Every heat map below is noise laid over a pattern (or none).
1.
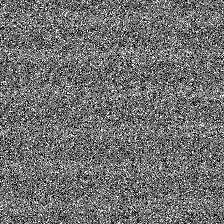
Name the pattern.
horizontal stripes
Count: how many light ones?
6
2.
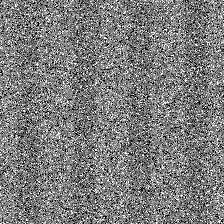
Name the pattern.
vertical stripes
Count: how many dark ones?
4
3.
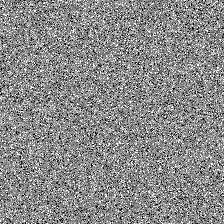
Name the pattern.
only noise
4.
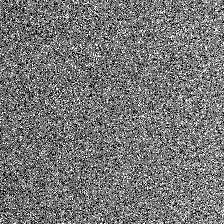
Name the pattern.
a smooth slope
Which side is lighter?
right
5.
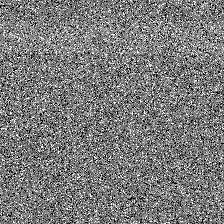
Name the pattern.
one horizontal stripe
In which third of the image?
top
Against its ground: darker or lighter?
lighter
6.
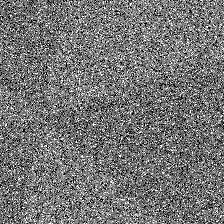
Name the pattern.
spokes from one point
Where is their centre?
middle left
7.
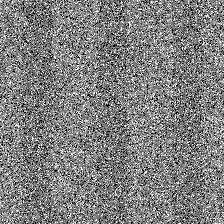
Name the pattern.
vertical stripes
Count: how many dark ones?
3
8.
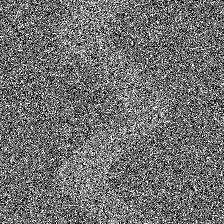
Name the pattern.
a wavy band
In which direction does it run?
top to bottom
